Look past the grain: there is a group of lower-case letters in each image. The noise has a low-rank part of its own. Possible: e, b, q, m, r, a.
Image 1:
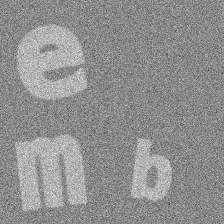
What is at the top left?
e
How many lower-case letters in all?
3
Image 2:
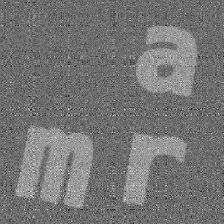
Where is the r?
bottom right
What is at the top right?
a
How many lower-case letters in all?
3
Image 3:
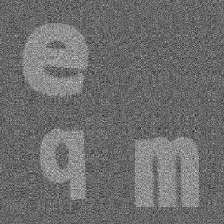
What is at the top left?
e
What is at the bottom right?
m
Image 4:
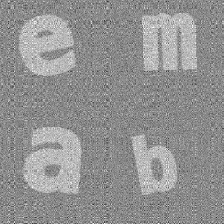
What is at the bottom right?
b
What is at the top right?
m
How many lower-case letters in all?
4
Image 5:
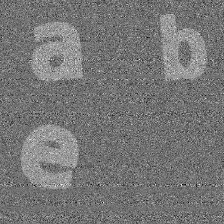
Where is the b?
top right
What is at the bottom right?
nothing
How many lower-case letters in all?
3
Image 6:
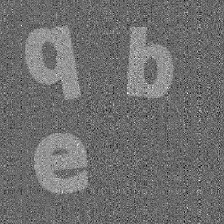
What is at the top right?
b
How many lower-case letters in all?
3
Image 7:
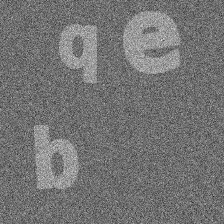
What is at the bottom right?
nothing
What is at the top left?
q
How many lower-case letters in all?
3
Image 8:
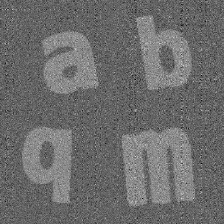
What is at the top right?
b
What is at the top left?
a
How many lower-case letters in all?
4
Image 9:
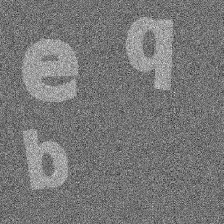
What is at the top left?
e
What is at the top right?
q
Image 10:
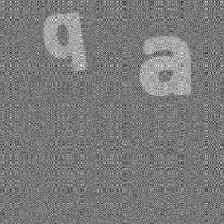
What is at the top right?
a
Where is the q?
top left
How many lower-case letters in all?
2
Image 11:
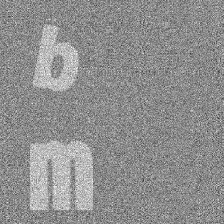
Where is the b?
top left
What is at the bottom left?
m
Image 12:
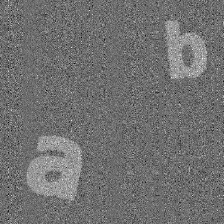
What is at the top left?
nothing
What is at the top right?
b
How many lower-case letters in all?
2
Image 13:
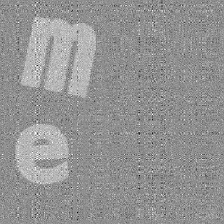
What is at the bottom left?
e
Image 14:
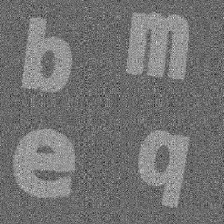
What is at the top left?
b
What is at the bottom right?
q
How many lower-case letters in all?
4
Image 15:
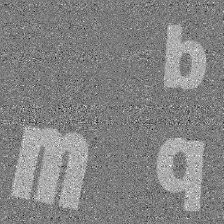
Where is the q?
bottom right
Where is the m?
bottom left
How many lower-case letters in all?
3
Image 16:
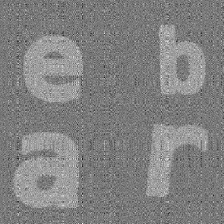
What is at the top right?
b
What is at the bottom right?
r
